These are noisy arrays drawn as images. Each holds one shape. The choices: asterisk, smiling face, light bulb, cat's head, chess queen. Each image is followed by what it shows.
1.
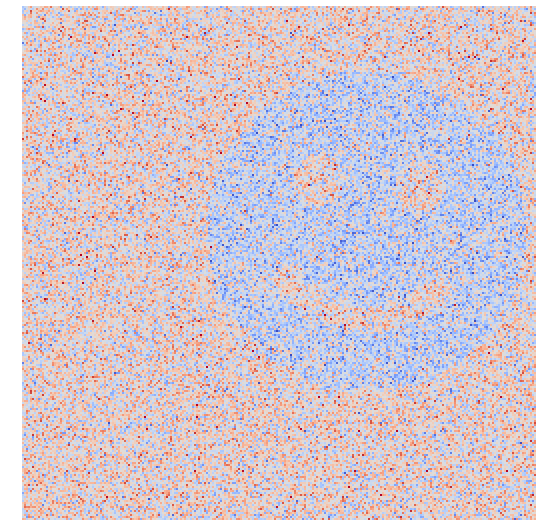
smiling face
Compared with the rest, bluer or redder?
bluer
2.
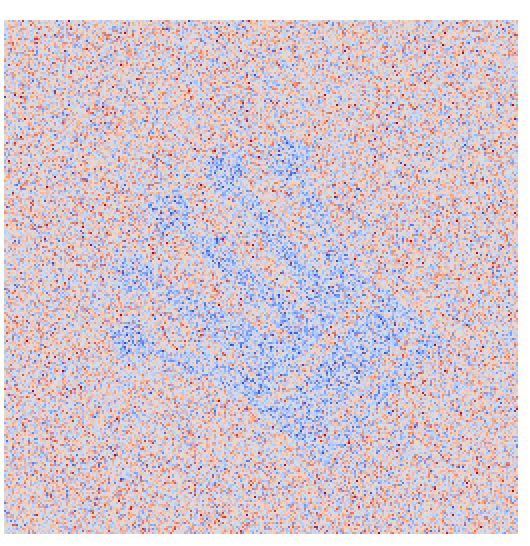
chess queen
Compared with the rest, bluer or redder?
bluer
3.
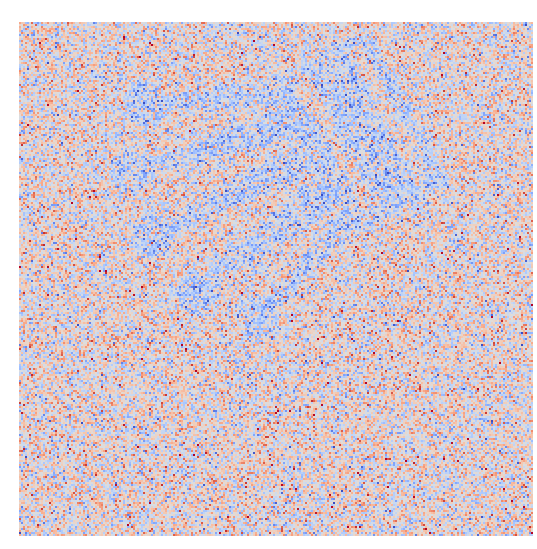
chess queen
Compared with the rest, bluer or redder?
bluer
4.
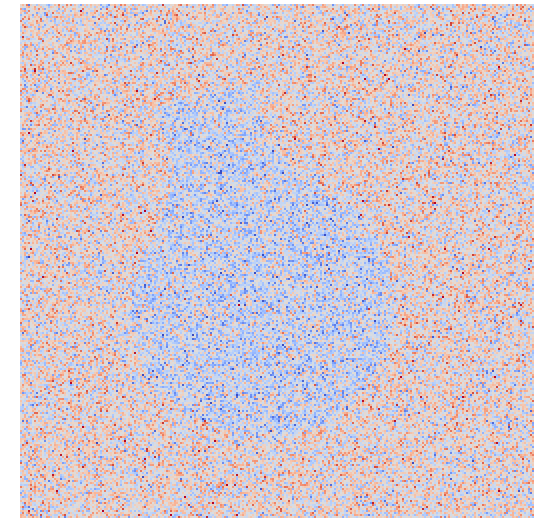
light bulb
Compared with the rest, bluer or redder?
bluer
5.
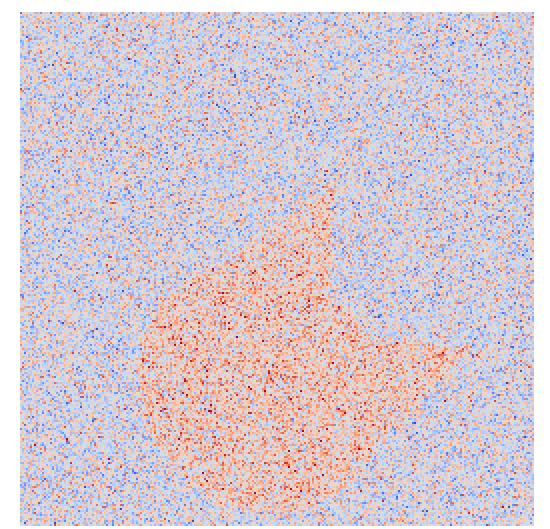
cat's head
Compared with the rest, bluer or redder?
redder
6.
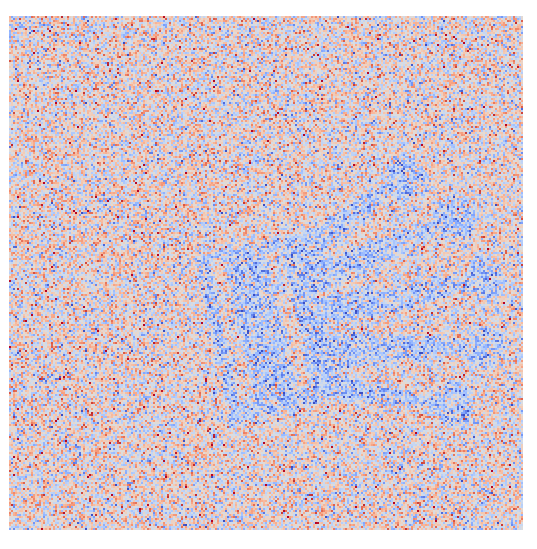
chess queen
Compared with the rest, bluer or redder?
bluer
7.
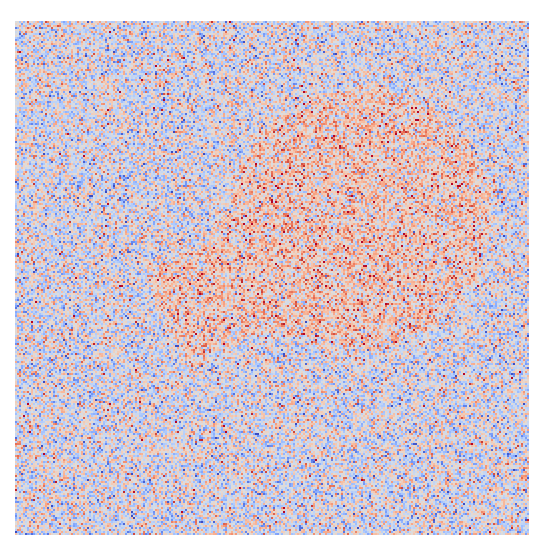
light bulb
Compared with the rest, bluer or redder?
redder
